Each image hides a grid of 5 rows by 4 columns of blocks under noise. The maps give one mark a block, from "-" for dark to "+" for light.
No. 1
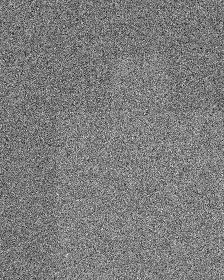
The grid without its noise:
----
--+-
-+++
-+++
-+++
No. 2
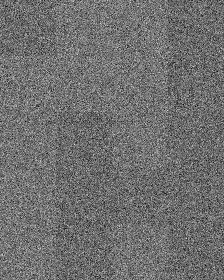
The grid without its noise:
-++-
+++-
+-+-
+---
+-+-
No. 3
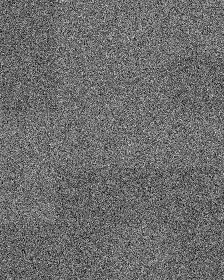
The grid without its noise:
-+++
-++-
++++
+---
--+-
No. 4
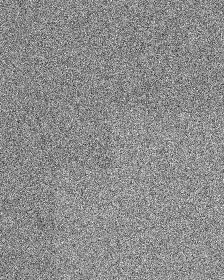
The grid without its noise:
----
----
--++
-+++
-+++
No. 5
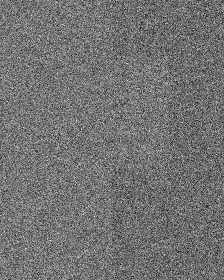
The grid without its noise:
++--
+++-
+++-
++--
++--
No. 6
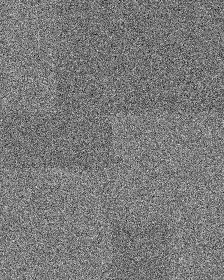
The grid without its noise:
+---
+---
--++
++++
++-+
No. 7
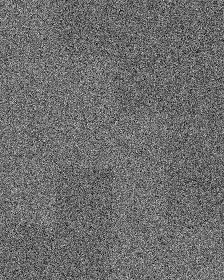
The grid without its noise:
+---
++--
+++-
+-+-
--++
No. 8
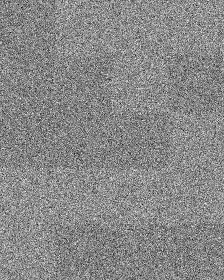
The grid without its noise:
-+++
--+-
---+
++++
+---
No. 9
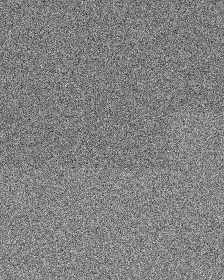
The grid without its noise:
----
----
---+
++++
++++
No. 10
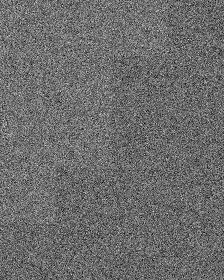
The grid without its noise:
+++-
++--
++--
+---
----
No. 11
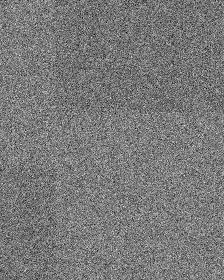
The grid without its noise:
+---
+---
++++
-+++
-+++
